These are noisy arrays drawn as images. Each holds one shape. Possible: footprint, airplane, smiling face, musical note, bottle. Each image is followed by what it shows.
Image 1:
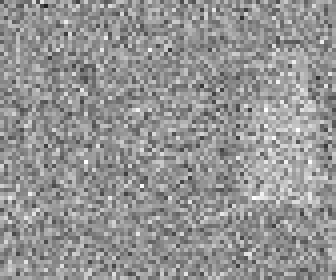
bottle
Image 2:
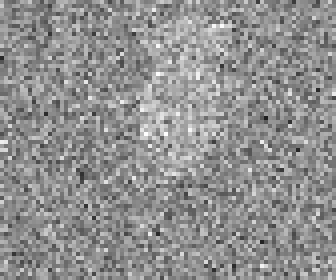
footprint
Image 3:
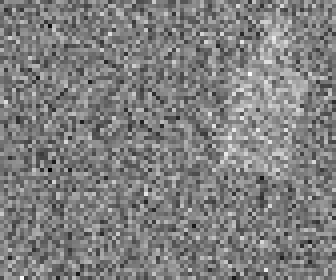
bottle
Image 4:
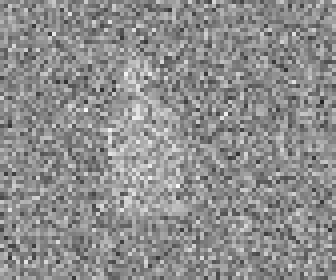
bottle
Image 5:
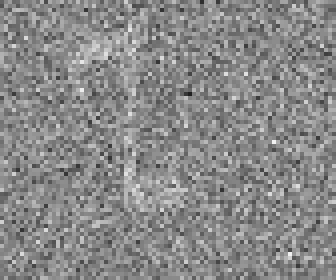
musical note
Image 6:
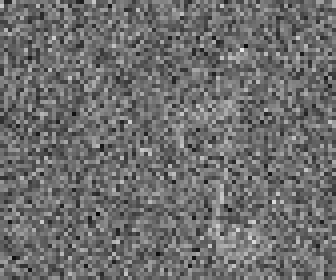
musical note
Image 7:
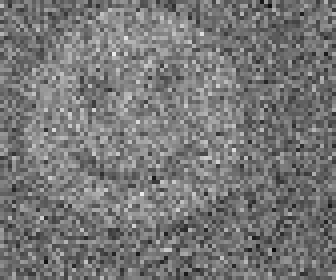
smiling face
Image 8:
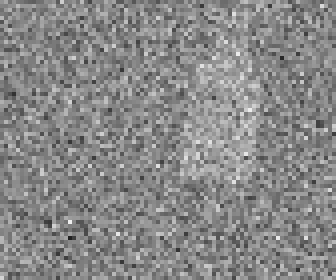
bottle
